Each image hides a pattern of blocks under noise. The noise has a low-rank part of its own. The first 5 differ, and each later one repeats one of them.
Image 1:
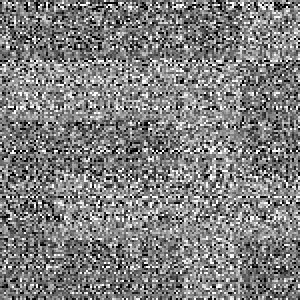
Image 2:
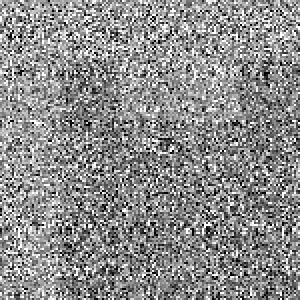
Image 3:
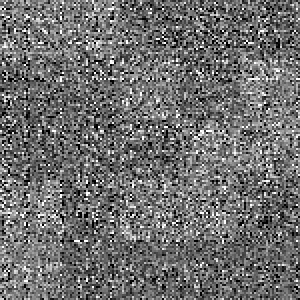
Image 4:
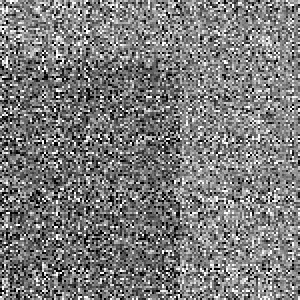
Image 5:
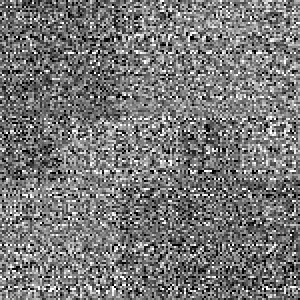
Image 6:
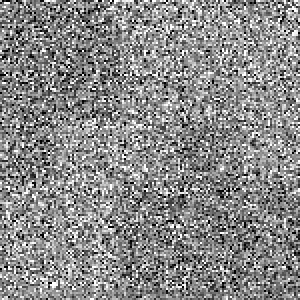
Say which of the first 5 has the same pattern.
5
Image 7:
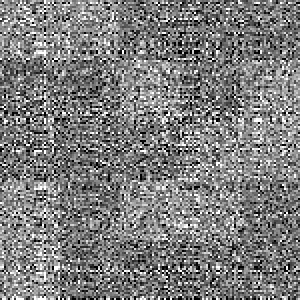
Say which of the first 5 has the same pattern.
3
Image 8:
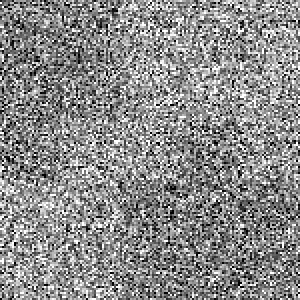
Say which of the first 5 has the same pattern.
5
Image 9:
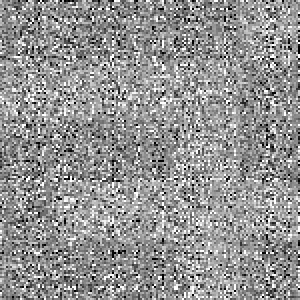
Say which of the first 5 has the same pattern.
1
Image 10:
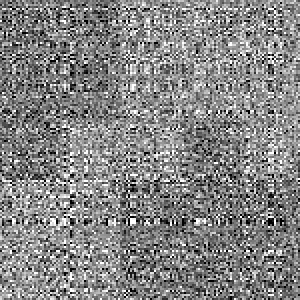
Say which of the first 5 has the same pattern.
5
